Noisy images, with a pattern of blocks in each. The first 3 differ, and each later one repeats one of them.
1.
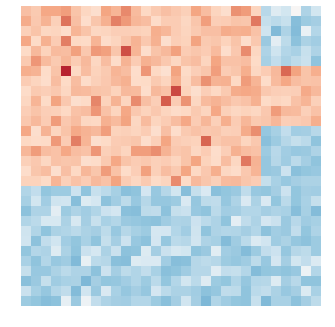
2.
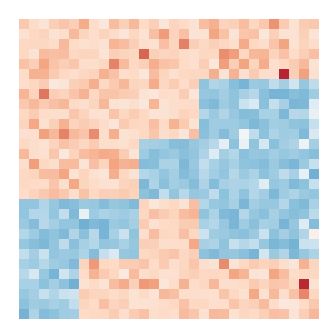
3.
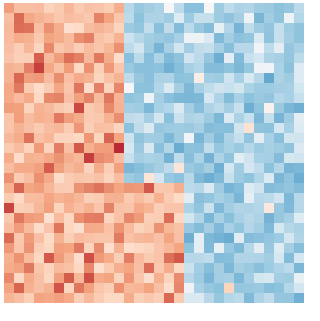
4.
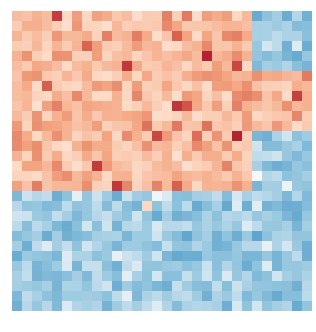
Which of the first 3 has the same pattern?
1
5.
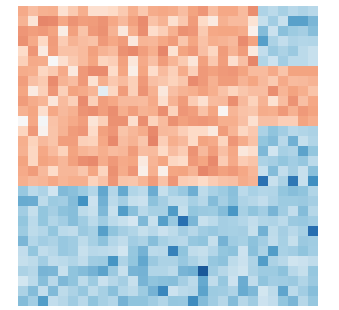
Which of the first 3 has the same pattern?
1
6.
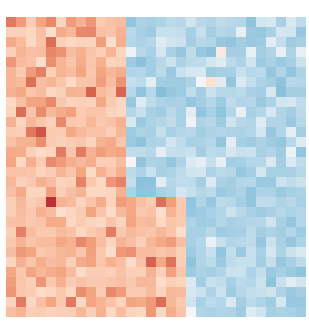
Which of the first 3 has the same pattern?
3
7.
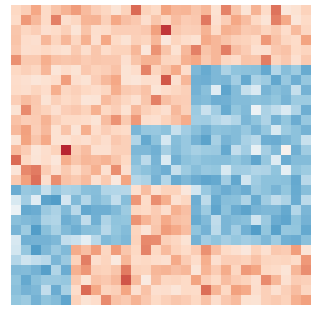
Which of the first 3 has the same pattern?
2
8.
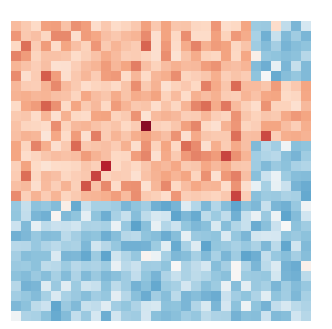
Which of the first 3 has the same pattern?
1
